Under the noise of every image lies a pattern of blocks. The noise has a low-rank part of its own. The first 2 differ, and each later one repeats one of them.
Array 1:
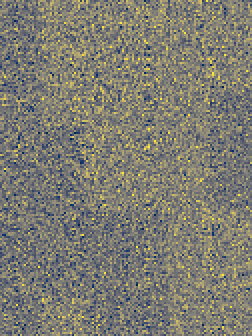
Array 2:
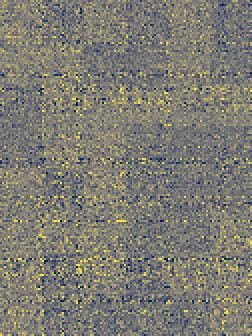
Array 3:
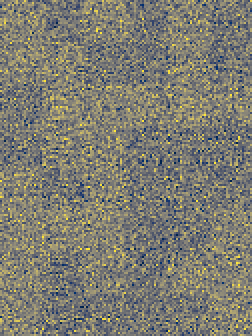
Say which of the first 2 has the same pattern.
2
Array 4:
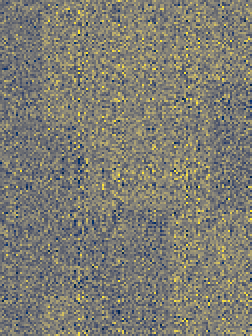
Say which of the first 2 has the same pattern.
1
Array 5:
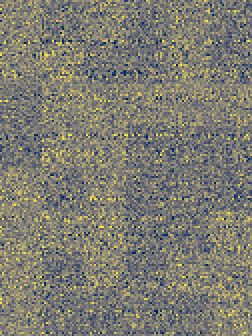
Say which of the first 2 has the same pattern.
2
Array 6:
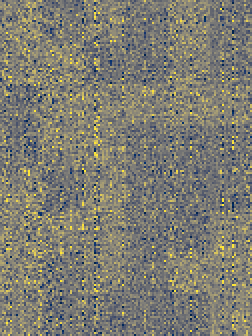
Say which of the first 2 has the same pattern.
2
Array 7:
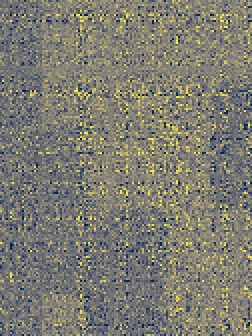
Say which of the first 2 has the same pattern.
1
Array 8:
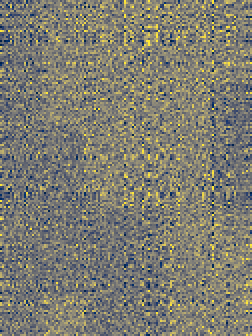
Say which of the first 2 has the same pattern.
1
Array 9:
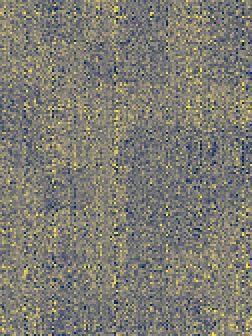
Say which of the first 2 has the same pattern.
2
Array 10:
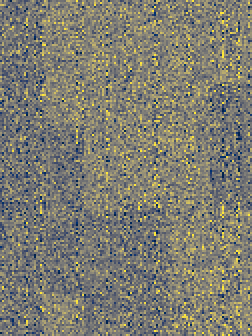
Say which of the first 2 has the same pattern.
1
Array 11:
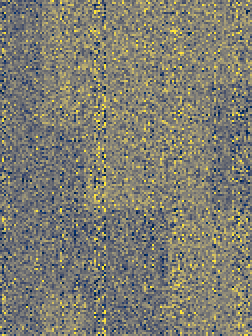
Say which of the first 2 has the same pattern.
1
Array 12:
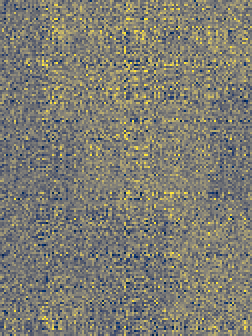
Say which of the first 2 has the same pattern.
1
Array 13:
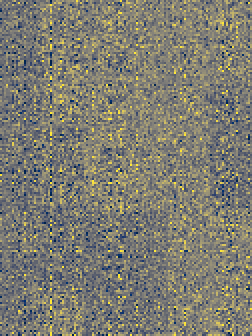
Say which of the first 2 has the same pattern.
1
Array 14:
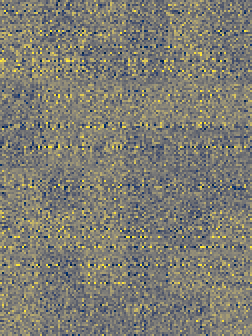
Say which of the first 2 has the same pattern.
2
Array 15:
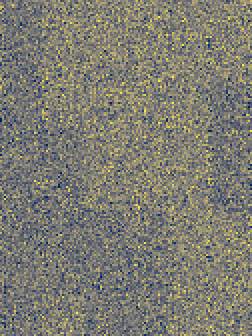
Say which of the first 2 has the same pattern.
1
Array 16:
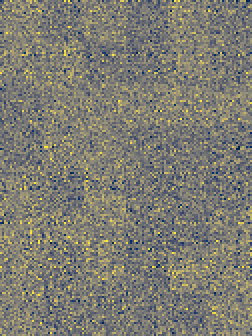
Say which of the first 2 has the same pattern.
2
